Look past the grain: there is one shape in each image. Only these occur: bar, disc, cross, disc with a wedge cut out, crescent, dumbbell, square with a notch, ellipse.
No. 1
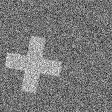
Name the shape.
cross
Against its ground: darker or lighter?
lighter
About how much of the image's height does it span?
half
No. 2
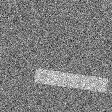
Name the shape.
bar
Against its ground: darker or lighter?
lighter
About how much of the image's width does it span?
two thirds
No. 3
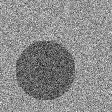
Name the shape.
disc
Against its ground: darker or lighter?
darker
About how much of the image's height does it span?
half
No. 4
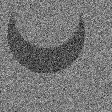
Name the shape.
crescent
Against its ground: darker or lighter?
darker
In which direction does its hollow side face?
up
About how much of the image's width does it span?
two thirds
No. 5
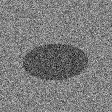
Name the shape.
ellipse
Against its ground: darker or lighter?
darker
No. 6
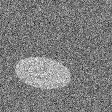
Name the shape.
ellipse
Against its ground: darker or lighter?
lighter
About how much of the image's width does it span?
half
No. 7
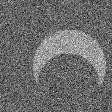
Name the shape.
crescent
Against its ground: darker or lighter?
lighter
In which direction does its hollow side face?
down
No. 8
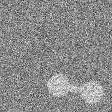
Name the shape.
dumbbell
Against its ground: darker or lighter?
lighter
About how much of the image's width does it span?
half
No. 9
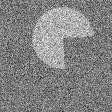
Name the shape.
disc with a wedge cut out
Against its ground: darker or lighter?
lighter
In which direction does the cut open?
down and right
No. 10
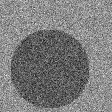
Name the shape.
disc
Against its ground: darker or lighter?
darker
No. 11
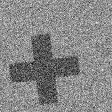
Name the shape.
cross
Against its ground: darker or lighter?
darker
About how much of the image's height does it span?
two thirds
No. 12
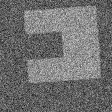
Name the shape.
square with a notch
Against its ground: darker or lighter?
lighter
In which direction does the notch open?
left
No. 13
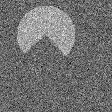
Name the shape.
disc with a wedge cut out
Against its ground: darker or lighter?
lighter
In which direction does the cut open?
down
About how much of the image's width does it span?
half
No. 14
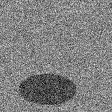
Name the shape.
ellipse
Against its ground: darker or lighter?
darker
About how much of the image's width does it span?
half
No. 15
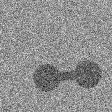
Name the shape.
dumbbell
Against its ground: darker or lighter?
darker
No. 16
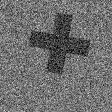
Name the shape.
cross
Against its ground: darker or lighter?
darker
